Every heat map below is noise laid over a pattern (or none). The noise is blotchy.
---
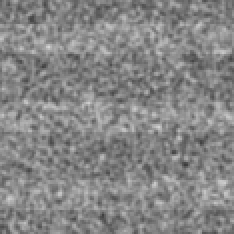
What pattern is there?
horizontal stripes
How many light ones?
3
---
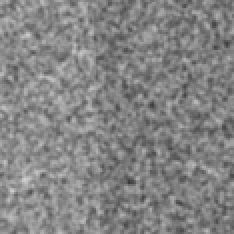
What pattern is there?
a sharp edge
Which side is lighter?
left
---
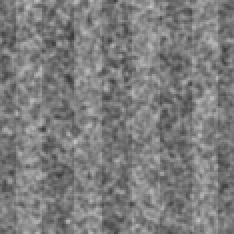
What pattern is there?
vertical stripes
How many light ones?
4
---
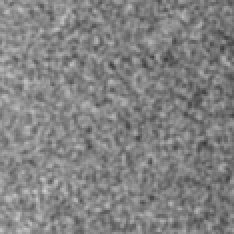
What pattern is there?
a smooth slope
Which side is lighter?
left
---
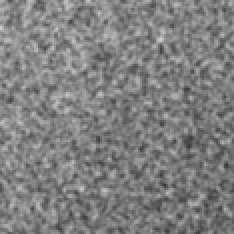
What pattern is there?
a smooth slope
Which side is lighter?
top left
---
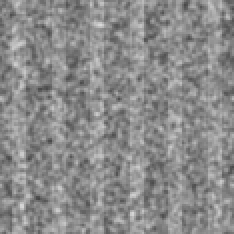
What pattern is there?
vertical stripes
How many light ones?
6
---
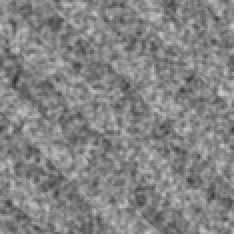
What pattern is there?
diagonal stripes
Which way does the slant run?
top left to bottom right
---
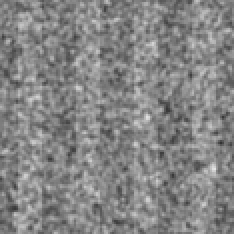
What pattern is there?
vertical stripes
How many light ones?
4
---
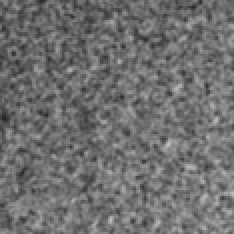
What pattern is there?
a smooth slope
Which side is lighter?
bottom right
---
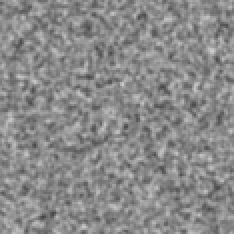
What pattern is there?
only noise
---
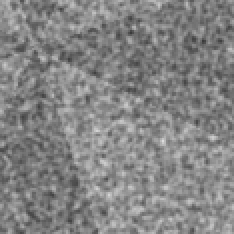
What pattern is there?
spokes from one point
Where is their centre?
top left
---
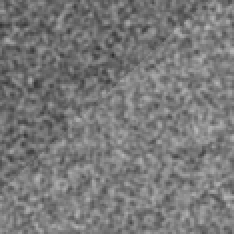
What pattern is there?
a sharp edge
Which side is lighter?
bottom right
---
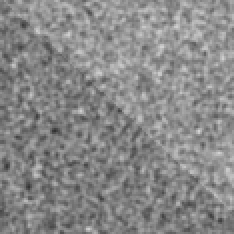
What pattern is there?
a sharp edge
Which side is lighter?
top right
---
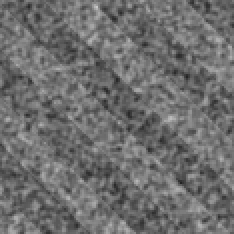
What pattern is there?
diagonal stripes
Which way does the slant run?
top left to bottom right
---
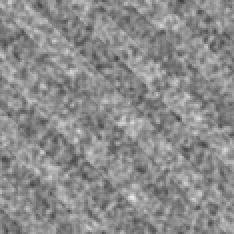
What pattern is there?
diagonal stripes
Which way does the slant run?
top left to bottom right
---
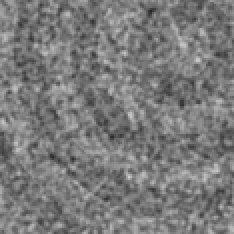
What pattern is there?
rings round one point
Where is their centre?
top right
